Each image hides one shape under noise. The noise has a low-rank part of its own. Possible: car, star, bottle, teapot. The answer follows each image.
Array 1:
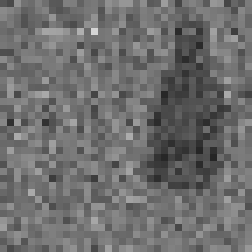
bottle
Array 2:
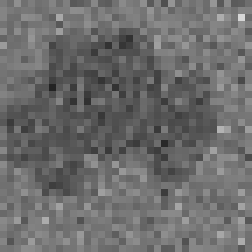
car
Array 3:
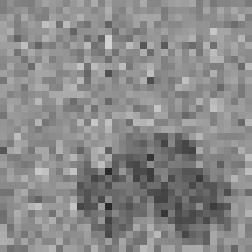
car
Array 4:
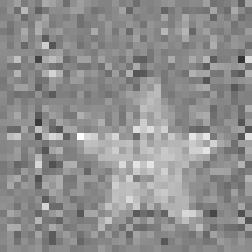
star
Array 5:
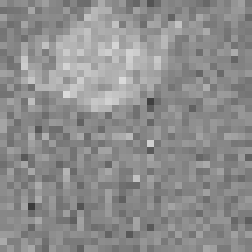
teapot
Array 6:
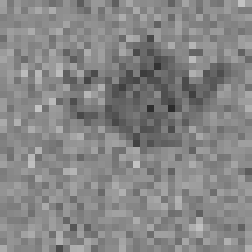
teapot
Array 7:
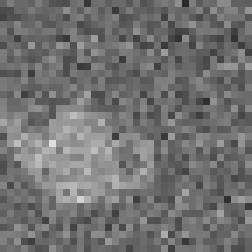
teapot
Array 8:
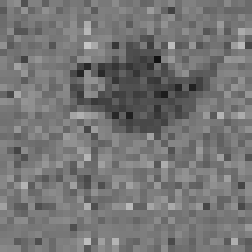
teapot
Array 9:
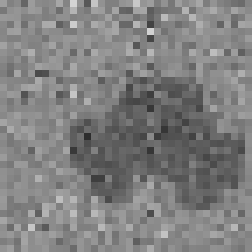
car
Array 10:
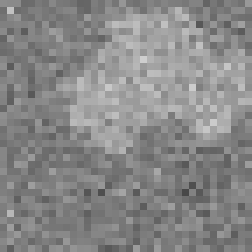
car
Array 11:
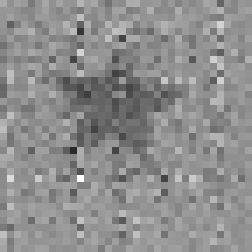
star
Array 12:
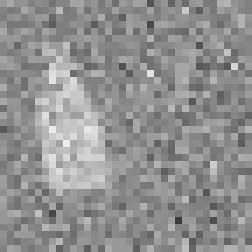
bottle
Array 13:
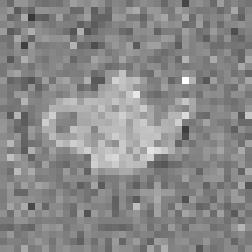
teapot
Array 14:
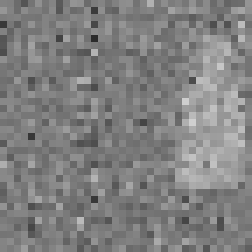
bottle
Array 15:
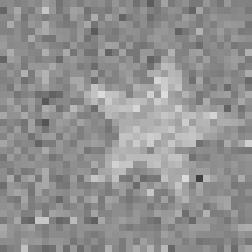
star
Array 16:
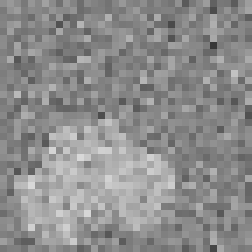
car
